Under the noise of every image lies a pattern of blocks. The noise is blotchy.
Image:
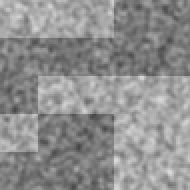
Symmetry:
no symmetry
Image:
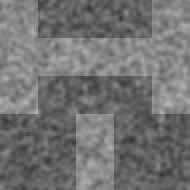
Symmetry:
left and right mirror each other
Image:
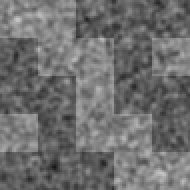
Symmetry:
the same after a half turn
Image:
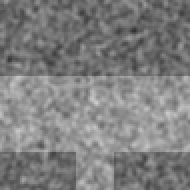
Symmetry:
left and right mirror each other
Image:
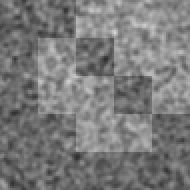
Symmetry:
mirrored about the diagonal from the bottom left
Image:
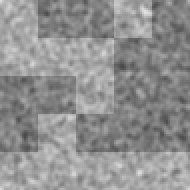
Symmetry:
no symmetry
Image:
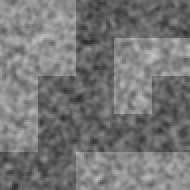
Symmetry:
no symmetry
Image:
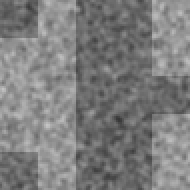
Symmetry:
top and bottom mirror each other
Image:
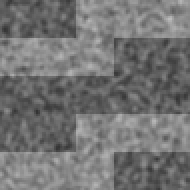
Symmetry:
the same after a half turn
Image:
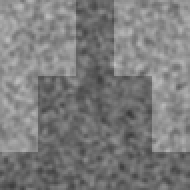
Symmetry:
left and right mirror each other
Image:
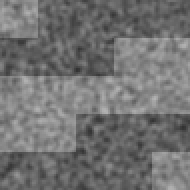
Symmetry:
the same after a half turn
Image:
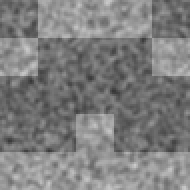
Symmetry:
left and right mirror each other
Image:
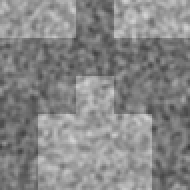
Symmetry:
left and right mirror each other
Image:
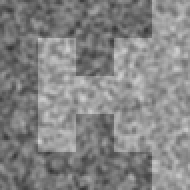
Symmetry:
top and bottom mirror each other
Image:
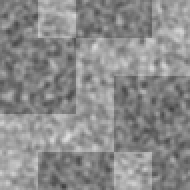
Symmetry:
the same after a half turn
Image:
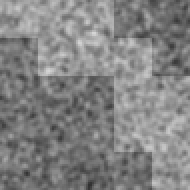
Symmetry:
mirrored about the diagonal from the bottom left
